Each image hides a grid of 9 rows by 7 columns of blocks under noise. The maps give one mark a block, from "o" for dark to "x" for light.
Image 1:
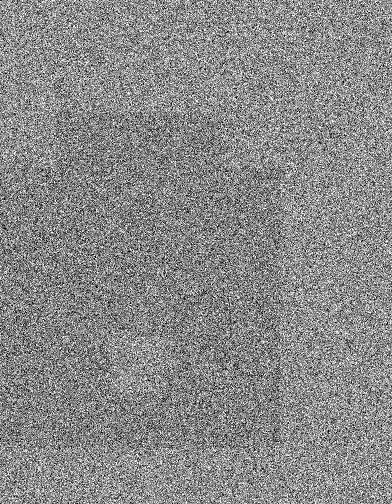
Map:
x x x x x x x
x x x x x x x
x o o o x x x
o o o o o x x
o o o o o x x
o o o o o x x
o o x o o x x
o o o o o x x
x x x x x x x
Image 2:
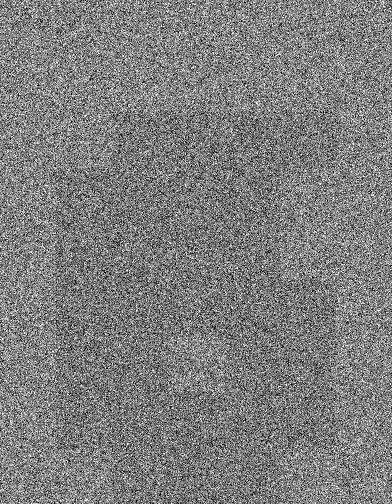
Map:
x x x x x x x
x x x x x x x
x x o o o o x
x o o o o x x
x o o o o x x
x o o o o o x
x o o x o o x
x o o o o o x
x x o o o x x
